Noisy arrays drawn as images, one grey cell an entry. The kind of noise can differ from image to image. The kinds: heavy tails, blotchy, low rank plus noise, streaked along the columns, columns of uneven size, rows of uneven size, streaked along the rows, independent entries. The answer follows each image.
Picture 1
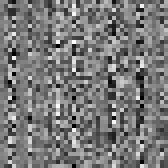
columns of uneven size
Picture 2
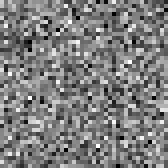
independent entries
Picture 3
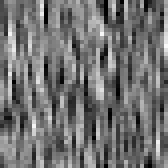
streaked along the columns
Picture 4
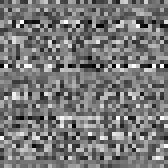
rows of uneven size
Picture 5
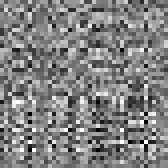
low rank plus noise
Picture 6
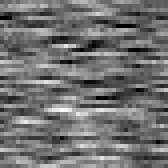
streaked along the rows
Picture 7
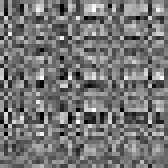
low rank plus noise
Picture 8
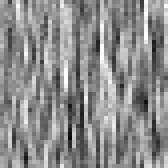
streaked along the columns
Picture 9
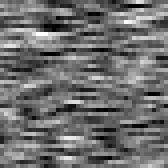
streaked along the rows
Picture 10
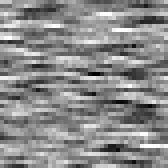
streaked along the rows
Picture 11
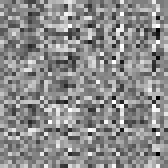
low rank plus noise
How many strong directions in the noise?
two
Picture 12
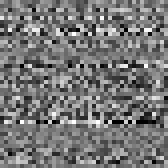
rows of uneven size
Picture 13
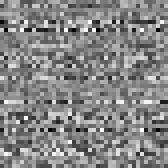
rows of uneven size
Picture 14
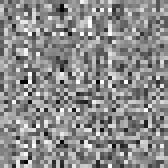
low rank plus noise
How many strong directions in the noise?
five to eight
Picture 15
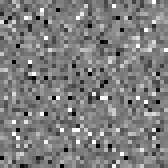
heavy tails
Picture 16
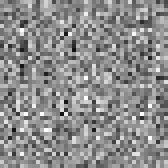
low rank plus noise
